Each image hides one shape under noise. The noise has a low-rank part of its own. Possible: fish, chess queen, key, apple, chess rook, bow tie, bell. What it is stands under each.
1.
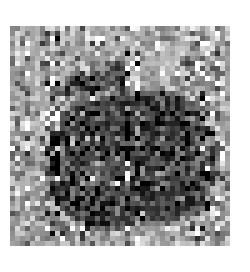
dark apple
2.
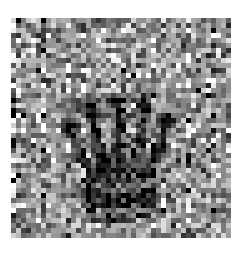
dark chess queen
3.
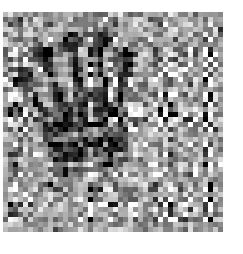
dark chess queen
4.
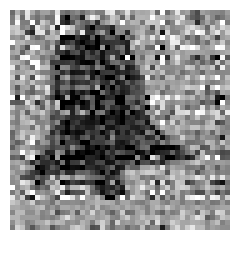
dark bell
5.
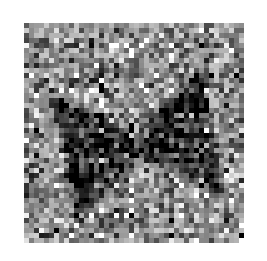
dark bow tie
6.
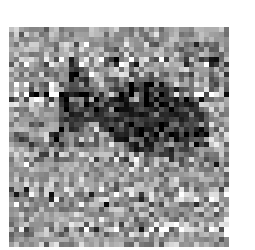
dark fish
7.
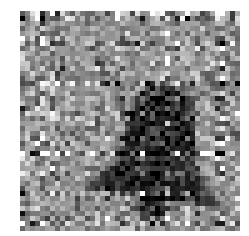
dark bell
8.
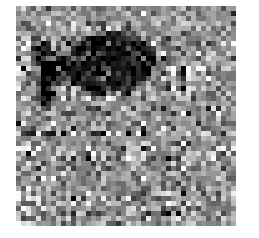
dark fish
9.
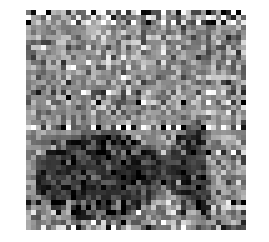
dark fish
